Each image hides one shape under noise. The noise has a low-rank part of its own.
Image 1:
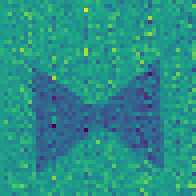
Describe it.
dark bow tie
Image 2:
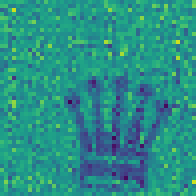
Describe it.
dark chess queen
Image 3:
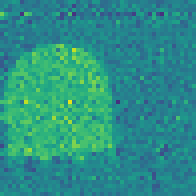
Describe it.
light ghost
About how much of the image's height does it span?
two thirds
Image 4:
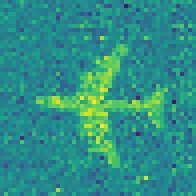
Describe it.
light airplane
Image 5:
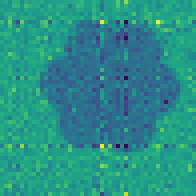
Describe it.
dark flower
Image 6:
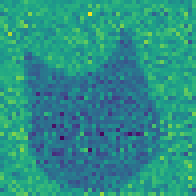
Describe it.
dark cat's head
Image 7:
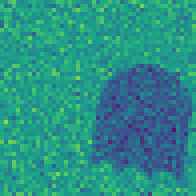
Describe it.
dark ghost
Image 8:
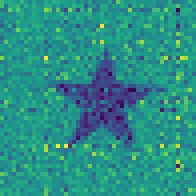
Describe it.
dark star
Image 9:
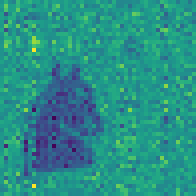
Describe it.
dark chess knight
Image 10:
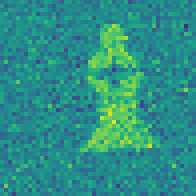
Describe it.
light chess bishop
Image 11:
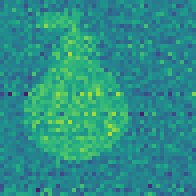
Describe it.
light pear
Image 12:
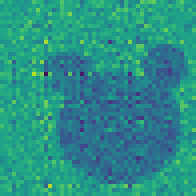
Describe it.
dark bear's head
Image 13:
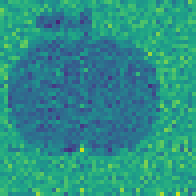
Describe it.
dark apple
